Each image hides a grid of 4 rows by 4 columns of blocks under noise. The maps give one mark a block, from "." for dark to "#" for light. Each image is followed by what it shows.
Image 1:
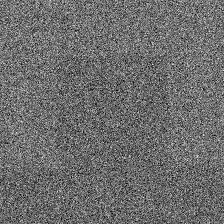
# # # #
# . . #
# . . #
. . . .
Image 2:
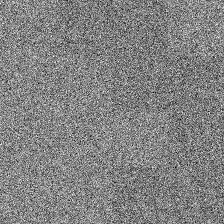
# . . #
# # . .
# # # .
# # . .
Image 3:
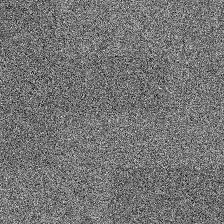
. # # #
. . . #
. # # #
# # . .
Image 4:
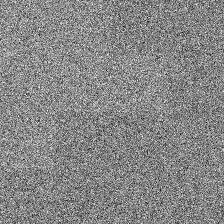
# # . .
# # # .
# . . .
. . . .
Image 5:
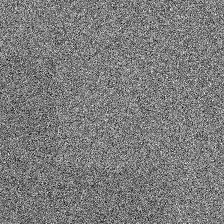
# # # #
. # # #
. # # #
. . . #
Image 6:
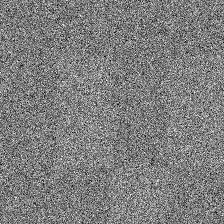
. . . .
. # . #
. # . #
. . # .
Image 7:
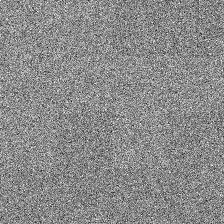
# # . .
# # # #
# . # .
. . . .
